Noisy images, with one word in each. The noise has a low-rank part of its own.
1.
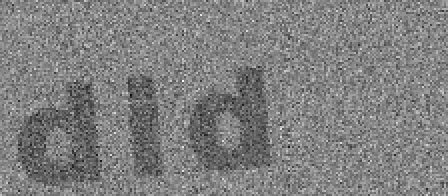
did
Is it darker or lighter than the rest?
darker
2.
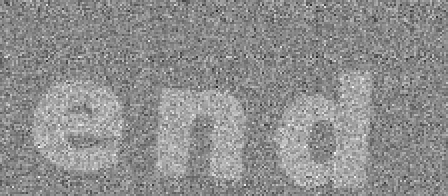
end
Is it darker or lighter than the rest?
lighter
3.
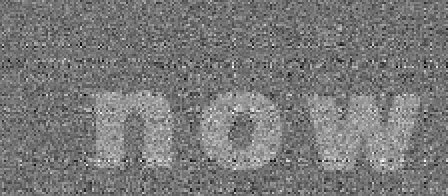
now
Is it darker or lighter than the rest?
lighter
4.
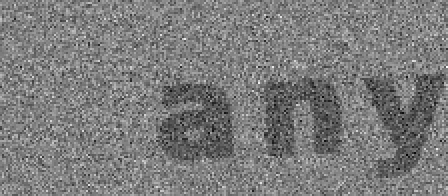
any
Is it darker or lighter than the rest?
darker
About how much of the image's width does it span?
two thirds
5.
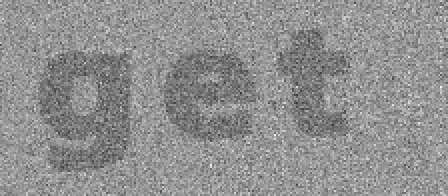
get
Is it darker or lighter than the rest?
darker
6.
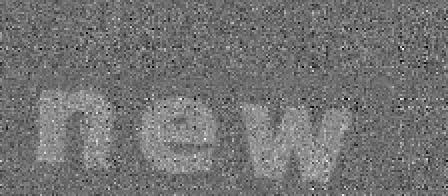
new
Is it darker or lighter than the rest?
lighter
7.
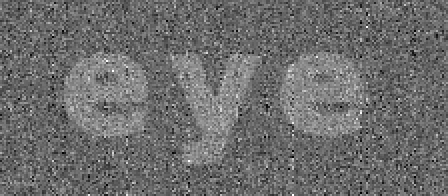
eye
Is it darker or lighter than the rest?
lighter
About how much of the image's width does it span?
two thirds
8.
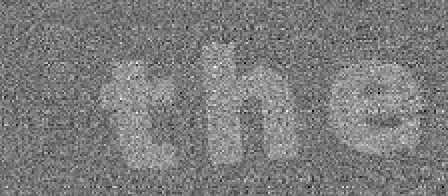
the
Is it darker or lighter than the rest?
lighter
